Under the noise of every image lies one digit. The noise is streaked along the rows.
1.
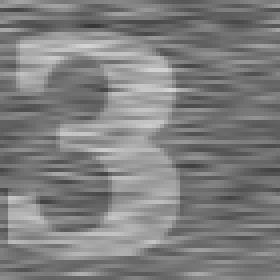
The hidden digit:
3
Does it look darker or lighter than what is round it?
lighter
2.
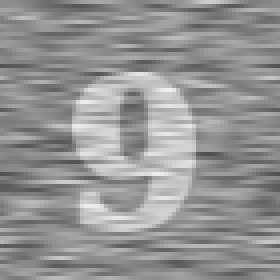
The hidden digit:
9
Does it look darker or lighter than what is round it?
lighter
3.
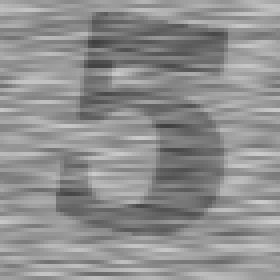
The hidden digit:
5
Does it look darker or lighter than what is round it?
darker
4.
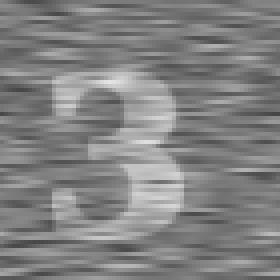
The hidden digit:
3
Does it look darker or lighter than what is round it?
lighter
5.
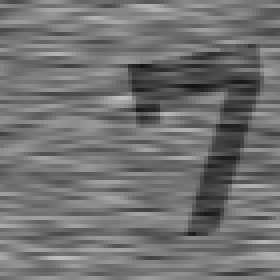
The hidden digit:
7
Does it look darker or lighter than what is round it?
darker
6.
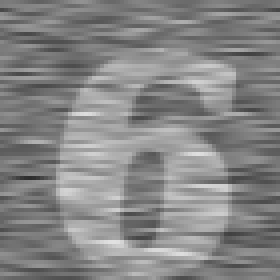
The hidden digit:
6
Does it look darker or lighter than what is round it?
lighter
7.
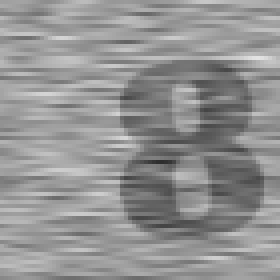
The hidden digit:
8
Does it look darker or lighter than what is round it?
darker
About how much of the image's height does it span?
two thirds
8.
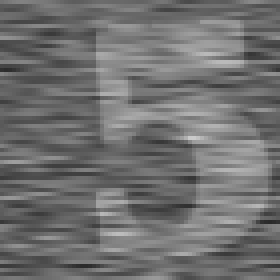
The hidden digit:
5
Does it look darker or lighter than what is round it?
lighter
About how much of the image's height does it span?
nearly all
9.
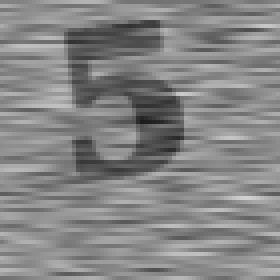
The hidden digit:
5
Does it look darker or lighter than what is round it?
darker
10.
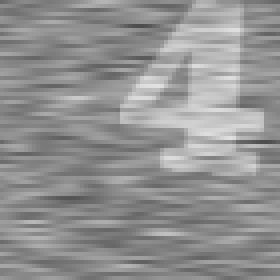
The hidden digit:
4
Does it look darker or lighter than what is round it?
lighter
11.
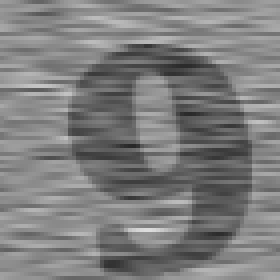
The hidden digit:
9
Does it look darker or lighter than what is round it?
darker
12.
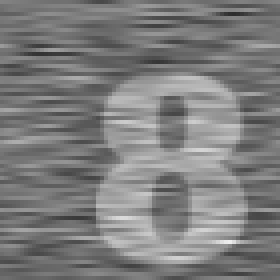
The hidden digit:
8
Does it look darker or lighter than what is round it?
lighter
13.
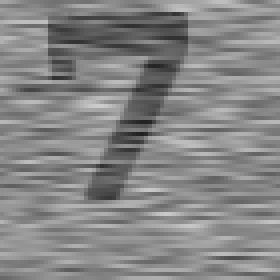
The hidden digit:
7
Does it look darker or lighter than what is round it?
darker
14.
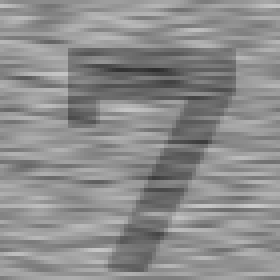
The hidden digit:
7
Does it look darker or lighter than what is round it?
darker
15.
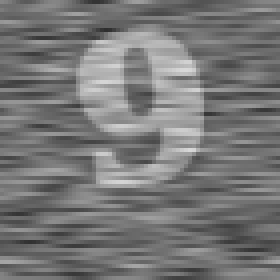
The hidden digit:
9
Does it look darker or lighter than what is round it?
lighter
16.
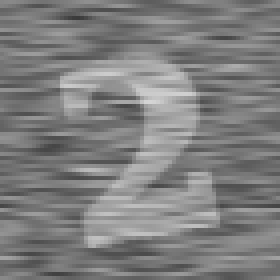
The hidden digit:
2
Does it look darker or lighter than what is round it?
lighter
